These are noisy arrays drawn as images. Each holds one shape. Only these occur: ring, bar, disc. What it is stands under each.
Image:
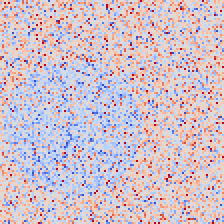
disc
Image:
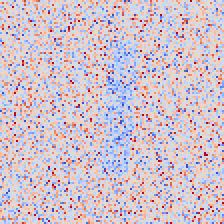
bar
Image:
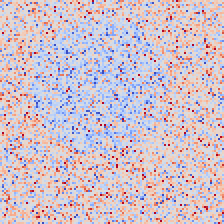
disc
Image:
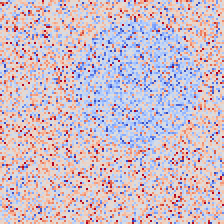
disc
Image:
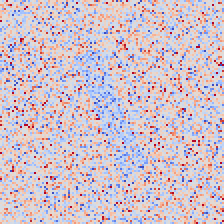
bar
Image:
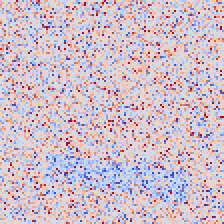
bar
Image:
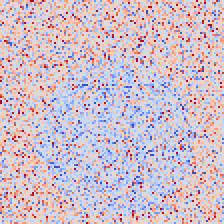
disc
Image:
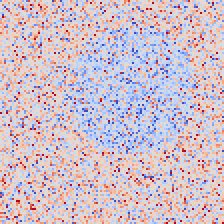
disc
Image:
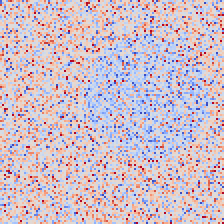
disc
